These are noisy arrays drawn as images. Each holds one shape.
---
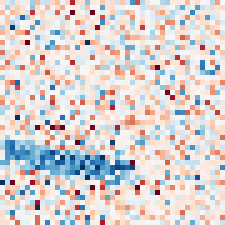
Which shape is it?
bar
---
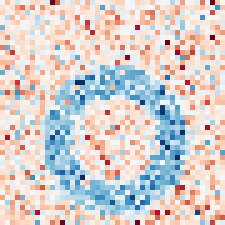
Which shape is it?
ring
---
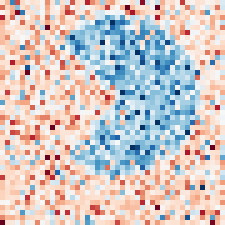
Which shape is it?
disc with a wedge cut out
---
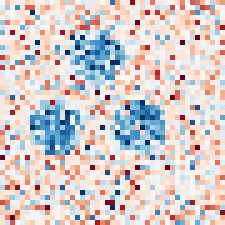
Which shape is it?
three dots
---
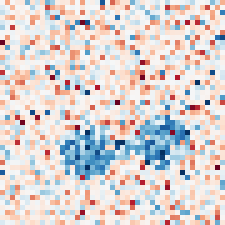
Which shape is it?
dumbbell
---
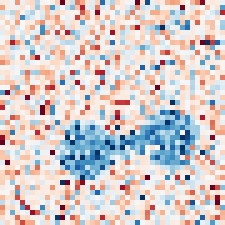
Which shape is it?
dumbbell
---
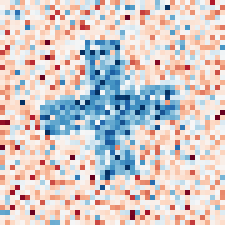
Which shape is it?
cross
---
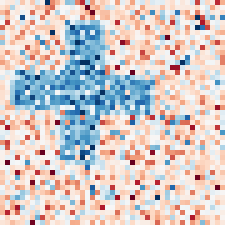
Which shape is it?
cross
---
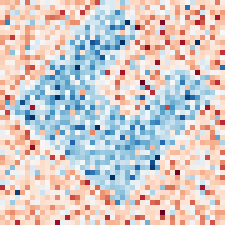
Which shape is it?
square with a notch
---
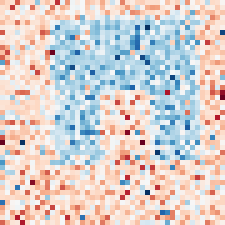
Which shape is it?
square with a notch
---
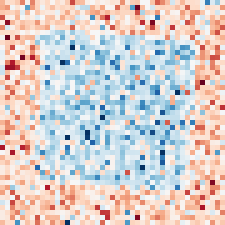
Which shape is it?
square
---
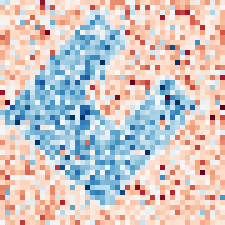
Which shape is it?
square with a notch
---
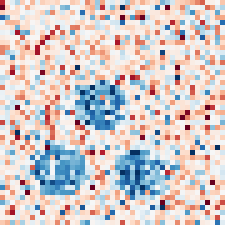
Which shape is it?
three dots
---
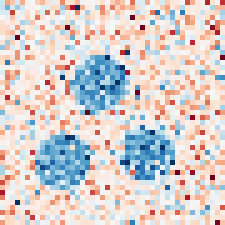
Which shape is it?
three dots
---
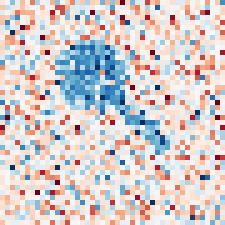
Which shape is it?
lollipop
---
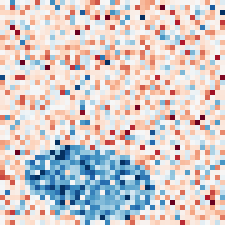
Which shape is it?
ellipse
